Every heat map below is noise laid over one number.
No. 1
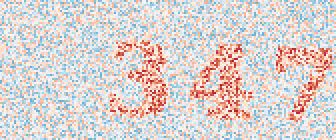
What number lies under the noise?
347
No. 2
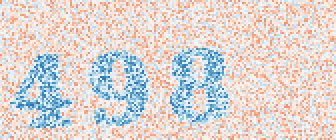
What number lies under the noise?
498
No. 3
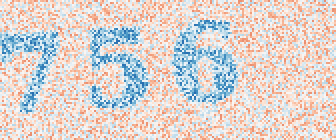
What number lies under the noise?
756
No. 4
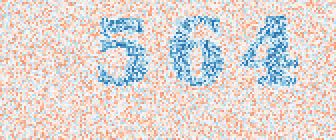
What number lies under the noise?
564
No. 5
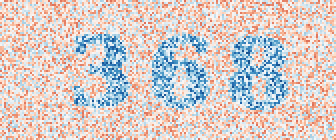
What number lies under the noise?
368
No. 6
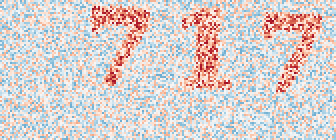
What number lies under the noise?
717
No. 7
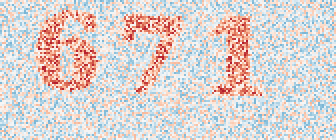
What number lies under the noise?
671
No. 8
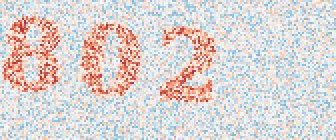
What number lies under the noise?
802
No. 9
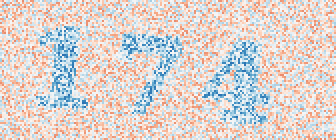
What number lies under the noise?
174
